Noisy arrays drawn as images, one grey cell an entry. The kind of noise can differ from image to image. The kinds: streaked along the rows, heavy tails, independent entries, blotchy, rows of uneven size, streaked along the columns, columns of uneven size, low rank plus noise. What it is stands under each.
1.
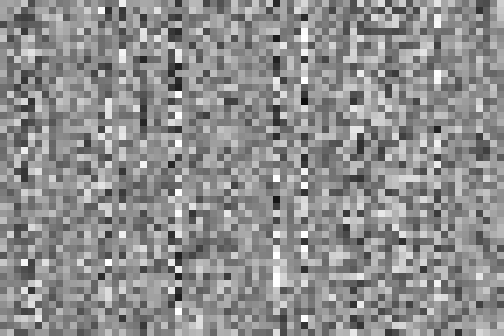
columns of uneven size
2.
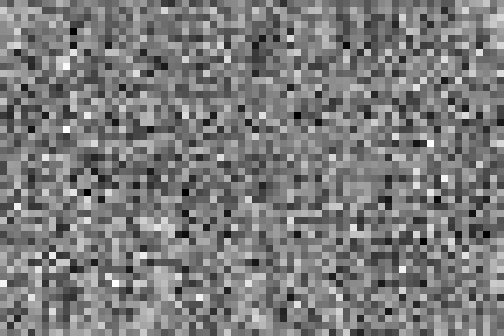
low rank plus noise
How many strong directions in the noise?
five to eight
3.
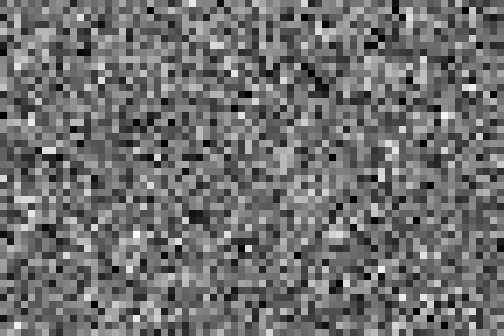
independent entries
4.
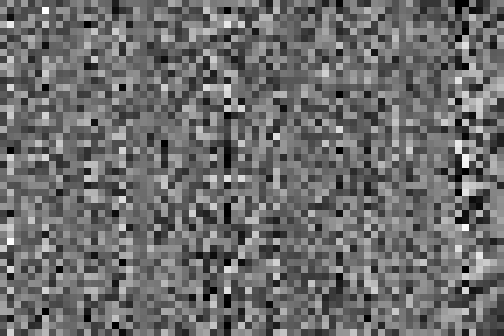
columns of uneven size
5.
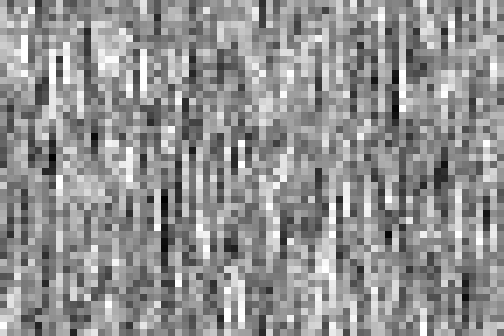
streaked along the columns
